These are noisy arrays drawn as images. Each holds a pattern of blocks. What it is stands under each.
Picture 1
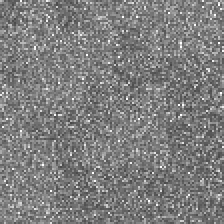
mirrored about the diagonal from the top left
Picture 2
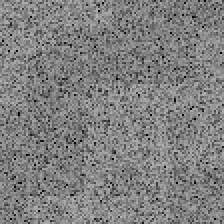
mirrored about the diagonal from the top left
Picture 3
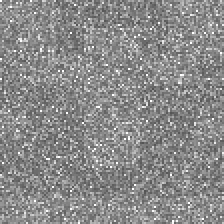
left and right mirror each other
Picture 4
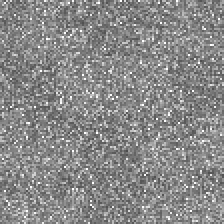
left and right mirror each other
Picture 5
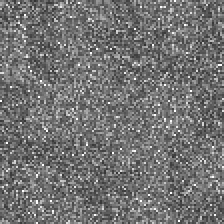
the same after a half turn
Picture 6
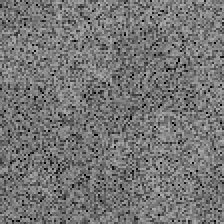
mirrored about the diagonal from the bottom left
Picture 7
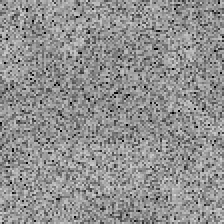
no symmetry
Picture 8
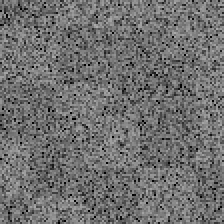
mirrored about the diagonal from the bottom left
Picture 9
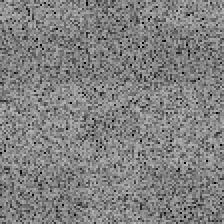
left and right mirror each other
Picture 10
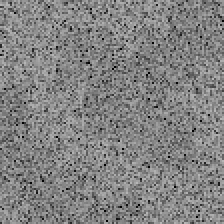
mirrored about the diagonal from the bottom left
